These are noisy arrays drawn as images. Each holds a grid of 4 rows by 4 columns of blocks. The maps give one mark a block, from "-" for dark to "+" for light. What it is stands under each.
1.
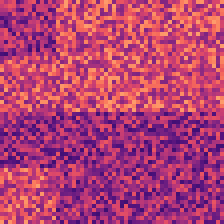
- + + +
+ + + +
- - - -
+ - - -
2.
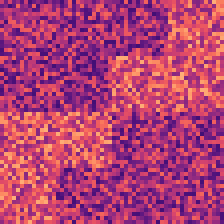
- - - +
- - + +
+ + - -
+ - - -
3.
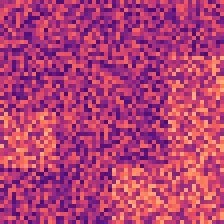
- - - -
- - - +
+ - - +
- - + +
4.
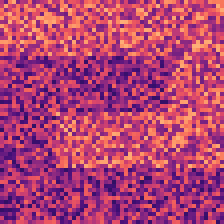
+ + + +
- - - +
- + + +
- - - -
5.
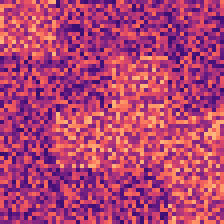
+ - - -
- - + -
- + + +
- - - +
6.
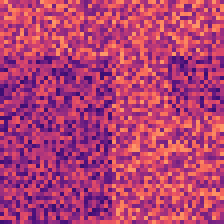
+ + + +
- - + -
- - + +
- - + +
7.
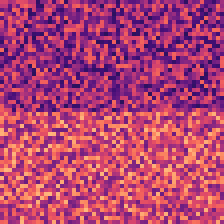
- - - -
- - - -
+ + + +
+ + + +
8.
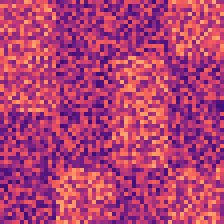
+ - - +
+ - + -
- - + -
- + - +
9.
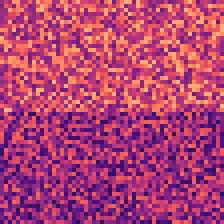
+ + + +
+ + + +
- - - -
- - - -
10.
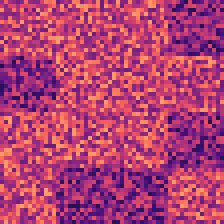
+ + + -
- + + +
+ + + -
+ - - +
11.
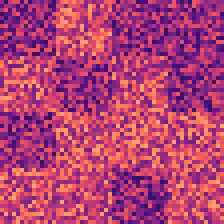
- + - -
+ - + -
- + + +
+ + - +
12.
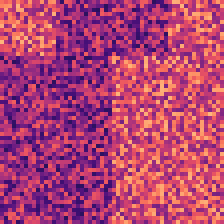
+ - - +
- - + +
- - + +
- - + +
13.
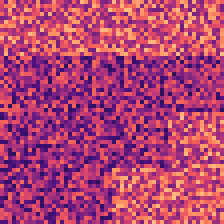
+ + + +
- - - -
- - - +
- - + +
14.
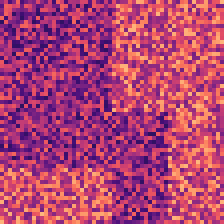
- - + +
- - + +
- - - +
+ + - +
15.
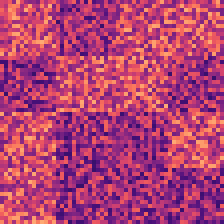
+ - + +
- + + -
+ - - +
+ - - -
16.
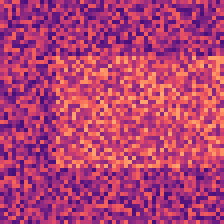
- - - -
- + + +
- + + +
- - - -
